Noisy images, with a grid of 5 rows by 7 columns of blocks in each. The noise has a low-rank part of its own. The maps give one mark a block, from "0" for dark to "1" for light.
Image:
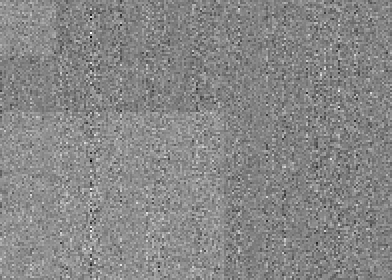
1000000
0000000
1111000
1111000
1111000
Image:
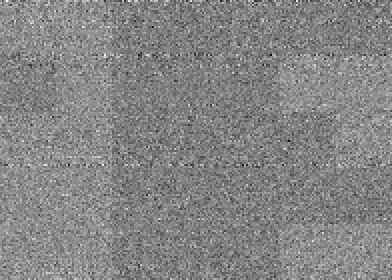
1100000
0100011
1100001
1100000
1100011
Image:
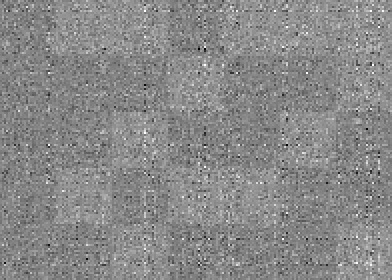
0110111
0001001
0010010
0101100
0010001
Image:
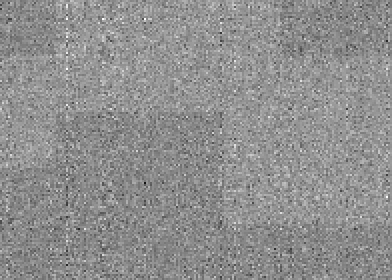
0111100
1111111
1000111
0000111
0000000
